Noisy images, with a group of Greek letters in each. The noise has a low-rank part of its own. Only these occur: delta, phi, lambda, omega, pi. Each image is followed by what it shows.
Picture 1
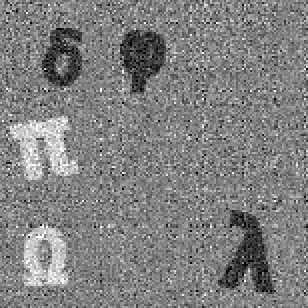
top left: dark delta; top middle: dark phi; middle left: light pi; bottom left: light omega; bottom right: dark lambda
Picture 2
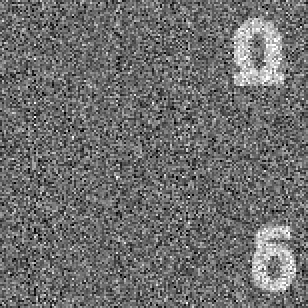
top right: light omega; bottom right: light delta
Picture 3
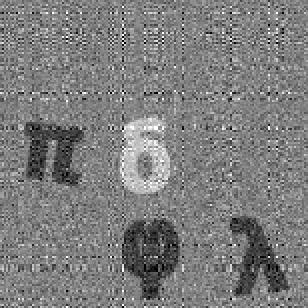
middle left: dark pi; centre: light delta; bottom middle: dark phi; bottom right: dark lambda
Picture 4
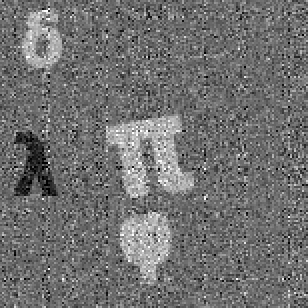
top left: light delta; middle left: dark lambda; centre: light pi; bottom middle: light phi
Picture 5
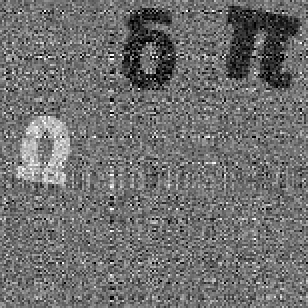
top middle: dark delta; top right: dark pi; middle left: light omega
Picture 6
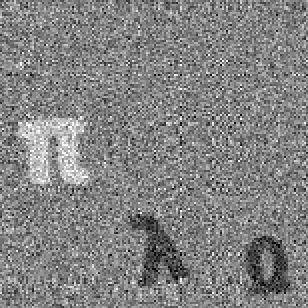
middle left: light pi; bottom middle: dark lambda; bottom right: dark omega
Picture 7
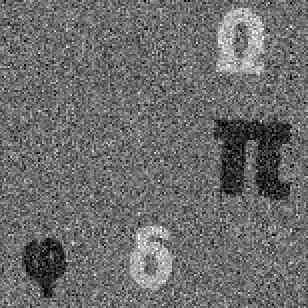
top right: light omega; middle right: dark pi; bottom left: dark phi; bottom middle: light delta
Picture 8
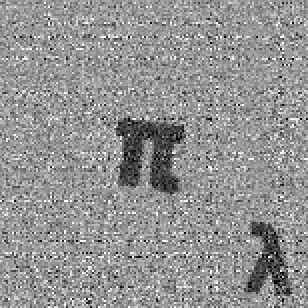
centre: dark pi; bottom right: dark lambda
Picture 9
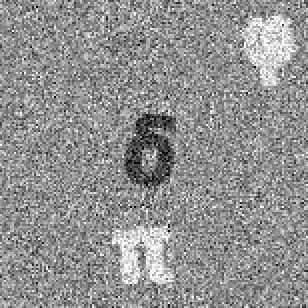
top right: light phi; centre: dark delta; bottom middle: light pi
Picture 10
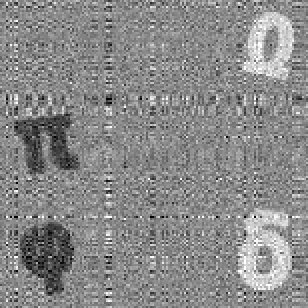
top right: light omega; middle left: dark pi; bottom left: dark phi; bottom right: light delta
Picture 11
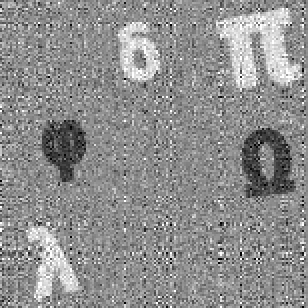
top middle: light delta; top right: light pi; middle left: dark phi; middle right: dark omega; bottom left: light lambda
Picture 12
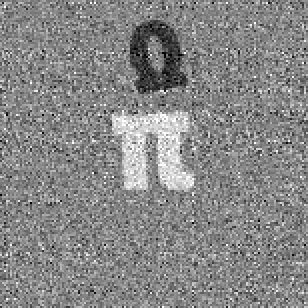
top middle: dark omega; centre: light pi
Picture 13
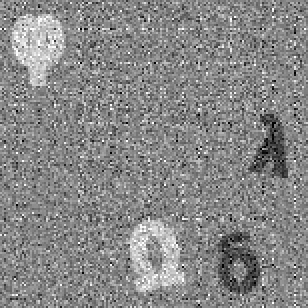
top left: light phi; middle right: dark lambda; bottom middle: light omega; bottom right: dark delta
